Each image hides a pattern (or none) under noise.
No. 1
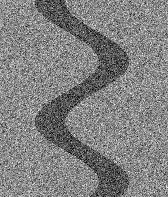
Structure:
a wavy band
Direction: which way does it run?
top to bottom
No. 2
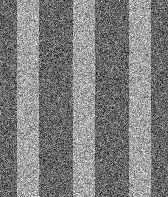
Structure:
vertical stripes
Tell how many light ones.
3
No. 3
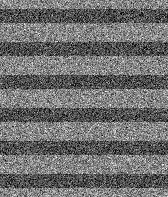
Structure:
horizontal stripes
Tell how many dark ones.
6
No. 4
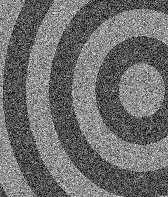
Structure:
rings round one point
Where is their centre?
middle right
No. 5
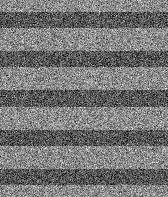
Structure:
horizontal stripes
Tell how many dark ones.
5
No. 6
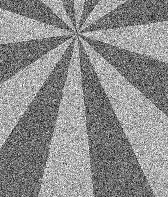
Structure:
spokes from one point
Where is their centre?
top middle
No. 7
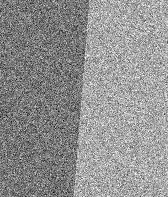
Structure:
a sharp edge
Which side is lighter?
right
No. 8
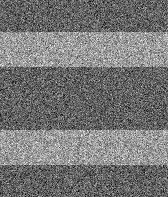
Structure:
horizontal stripes
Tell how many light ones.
2
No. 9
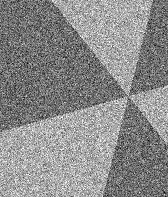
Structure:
spokes from one point
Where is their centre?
middle right
